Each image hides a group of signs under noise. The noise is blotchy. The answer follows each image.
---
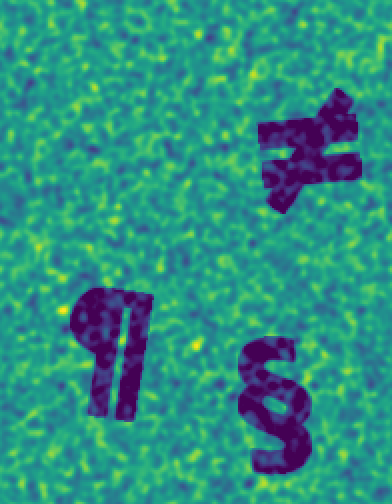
top right: dark not-equal sign; bottom left: dark pilcrow; bottom right: dark section sign
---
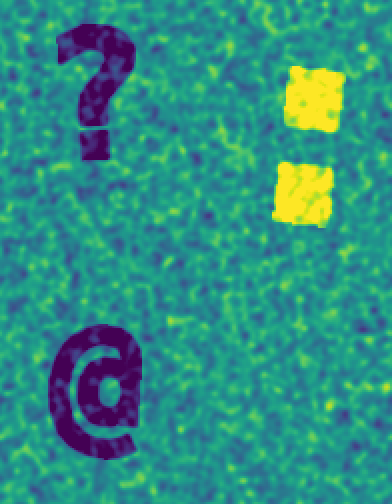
top left: dark question mark; top right: light colon; bottom left: dark at sign
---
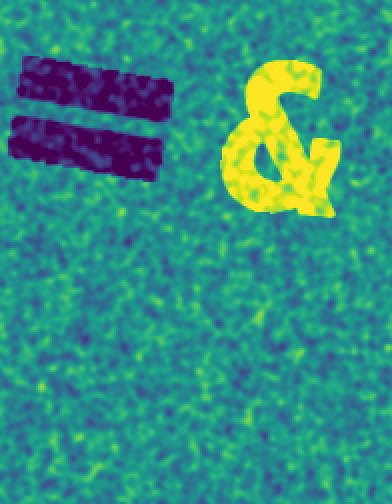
top left: dark equals sign; top right: light ampersand
